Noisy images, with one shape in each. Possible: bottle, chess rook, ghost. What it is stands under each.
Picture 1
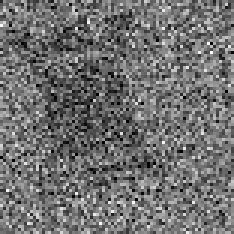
dark chess rook
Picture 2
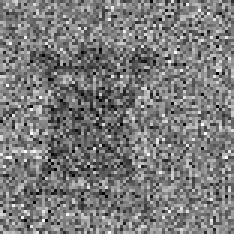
dark chess rook
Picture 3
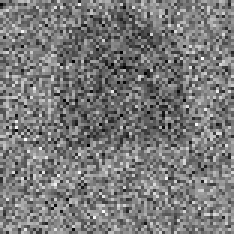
dark ghost
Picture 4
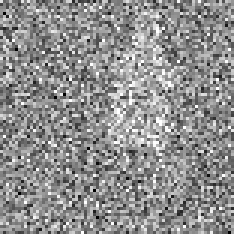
light bottle
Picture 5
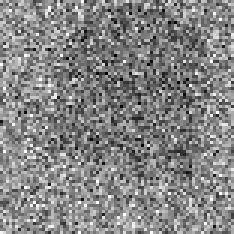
dark ghost
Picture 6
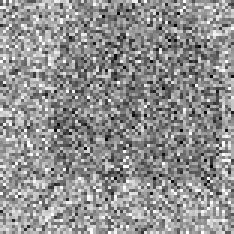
dark ghost
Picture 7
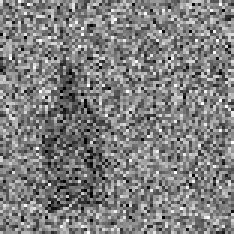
dark bottle
